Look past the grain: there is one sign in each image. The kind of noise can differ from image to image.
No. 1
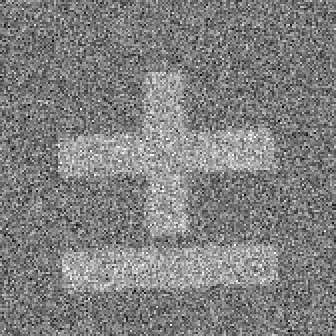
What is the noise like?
independent entries
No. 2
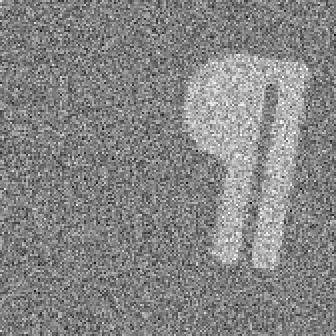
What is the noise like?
low rank plus noise
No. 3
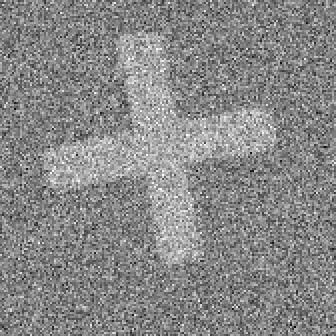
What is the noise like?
independent entries
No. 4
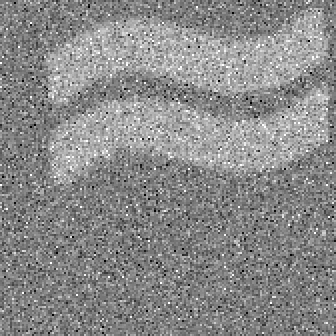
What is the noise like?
heavy tails
